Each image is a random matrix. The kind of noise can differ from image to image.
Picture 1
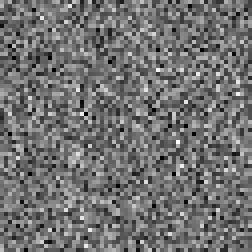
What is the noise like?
independent entries
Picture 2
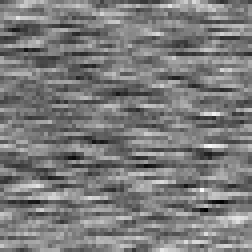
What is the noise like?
streaked along the rows
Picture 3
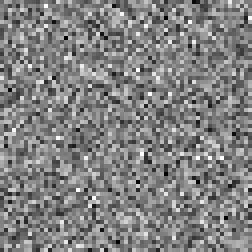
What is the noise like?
independent entries
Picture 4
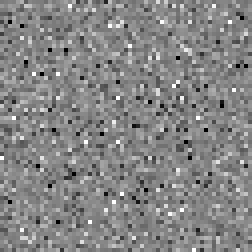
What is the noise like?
heavy tails
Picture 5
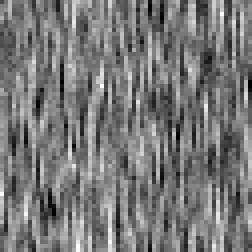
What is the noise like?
streaked along the columns
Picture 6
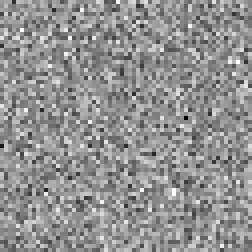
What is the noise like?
independent entries
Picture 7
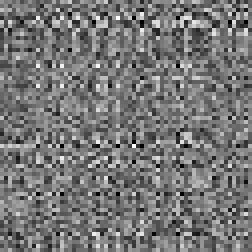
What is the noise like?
low rank plus noise
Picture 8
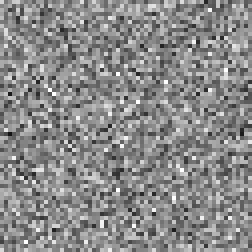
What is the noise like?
independent entries
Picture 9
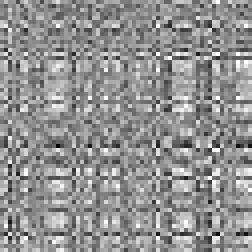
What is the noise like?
low rank plus noise
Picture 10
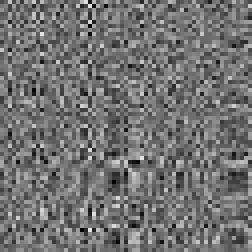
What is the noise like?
low rank plus noise
